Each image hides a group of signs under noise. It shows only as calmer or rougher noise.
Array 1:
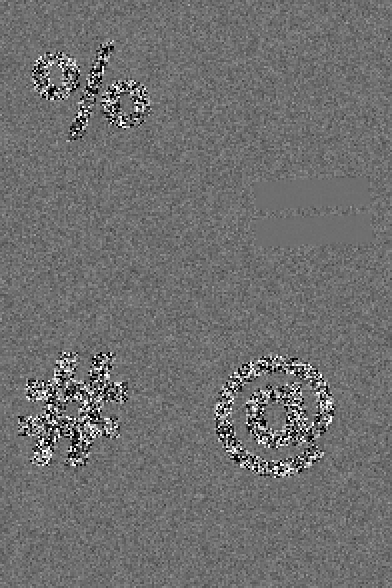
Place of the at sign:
bottom right
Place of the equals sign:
top right
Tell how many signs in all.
4
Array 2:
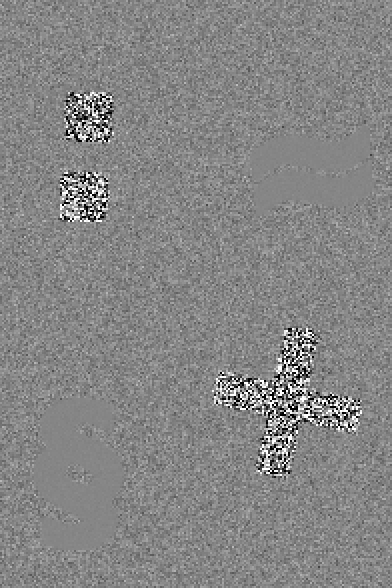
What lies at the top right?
approximately sign
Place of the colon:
top left
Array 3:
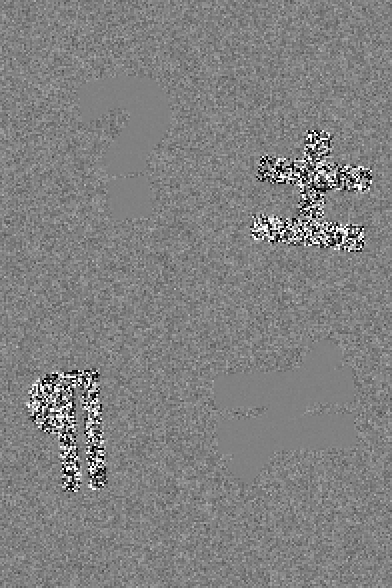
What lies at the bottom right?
not-equal sign
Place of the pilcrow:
bottom left
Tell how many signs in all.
4
